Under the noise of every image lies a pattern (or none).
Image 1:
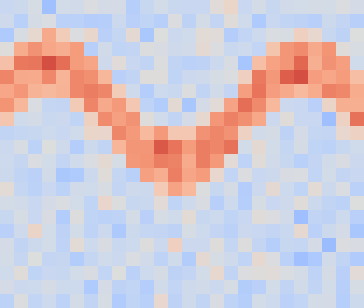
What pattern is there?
a wavy band
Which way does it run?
left to right
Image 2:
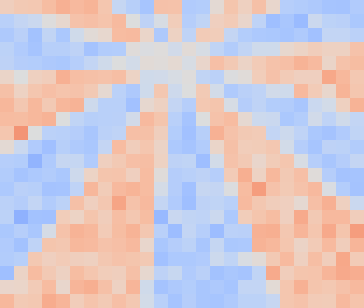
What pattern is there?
spokes from one point
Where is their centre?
top middle
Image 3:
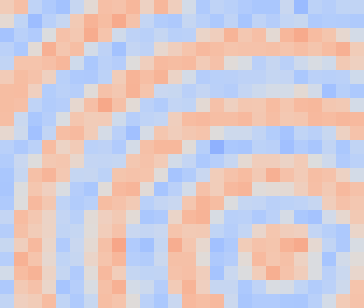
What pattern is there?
rings round one point
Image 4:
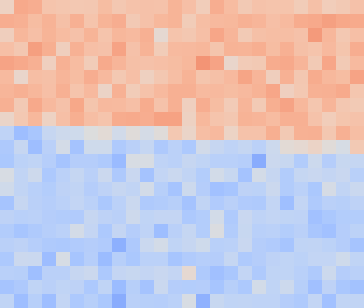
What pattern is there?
a sharp edge
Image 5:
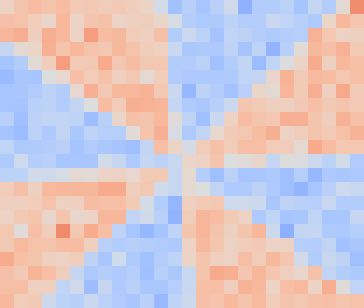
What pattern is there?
spokes from one point
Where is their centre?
centre
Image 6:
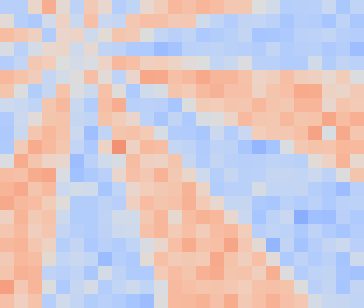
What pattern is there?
spokes from one point
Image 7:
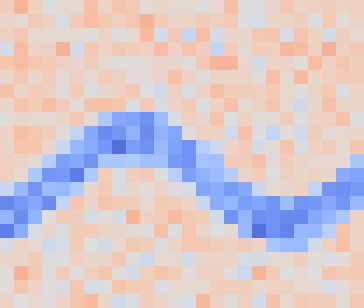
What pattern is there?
a wavy band
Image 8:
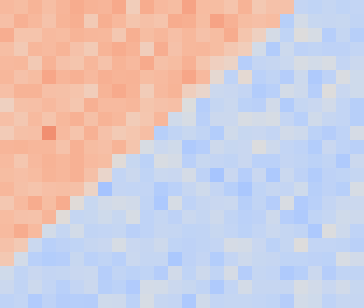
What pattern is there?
a sharp edge
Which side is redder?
top left
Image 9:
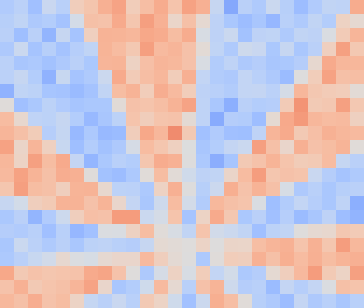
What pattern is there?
spokes from one point
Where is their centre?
bottom middle
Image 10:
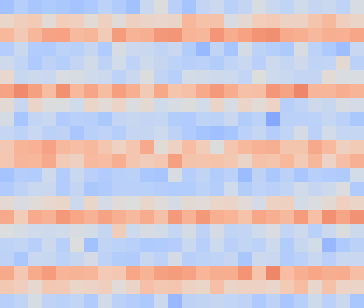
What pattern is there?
horizontal stripes
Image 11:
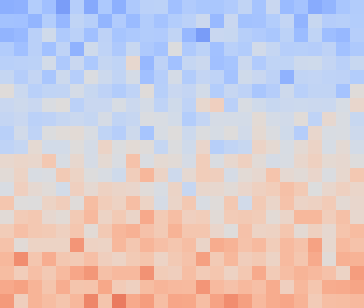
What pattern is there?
a smooth slope
